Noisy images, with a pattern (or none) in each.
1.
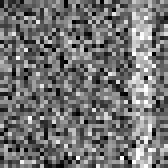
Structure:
one band of columns
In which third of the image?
right
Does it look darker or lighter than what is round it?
lighter
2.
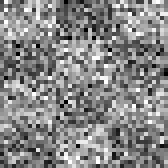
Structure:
a checkerboard
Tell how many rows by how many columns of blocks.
4 by 3
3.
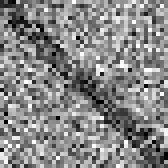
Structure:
a diagonal band
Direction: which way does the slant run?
top left to bottom right
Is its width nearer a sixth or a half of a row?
a sixth
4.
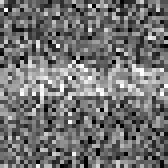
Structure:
one band of rows
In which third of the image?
middle
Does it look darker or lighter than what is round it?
lighter
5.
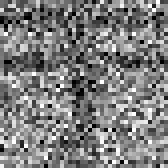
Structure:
bands of rows crossing bands of columns
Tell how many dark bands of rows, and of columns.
2 and 1
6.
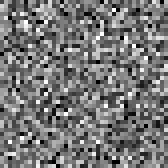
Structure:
only noise
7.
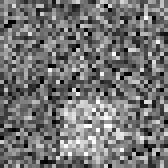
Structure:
one block
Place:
bottom middle
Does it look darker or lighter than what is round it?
lighter
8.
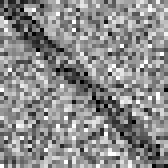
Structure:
a diagonal band
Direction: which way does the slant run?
top left to bottom right
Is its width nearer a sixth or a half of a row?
a sixth
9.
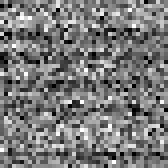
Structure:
bands of rows
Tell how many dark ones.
5
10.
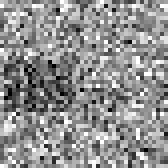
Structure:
one block
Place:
middle left
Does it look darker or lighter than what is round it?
darker
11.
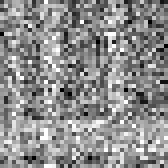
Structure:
bands of rows crossing bands of columns
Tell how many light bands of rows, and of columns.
1 and 3
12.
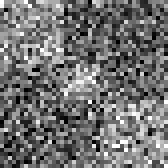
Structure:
blocks along the diagonal
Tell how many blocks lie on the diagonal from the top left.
3
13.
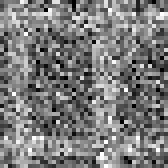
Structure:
bands of rows crossing bands of columns
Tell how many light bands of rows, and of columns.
2 and 2
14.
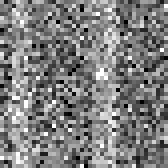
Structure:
bands of columns
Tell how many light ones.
2
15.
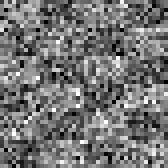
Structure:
a checkerboard
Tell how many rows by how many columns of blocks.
6 by 4
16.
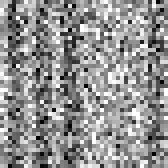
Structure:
bands of columns
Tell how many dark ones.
4
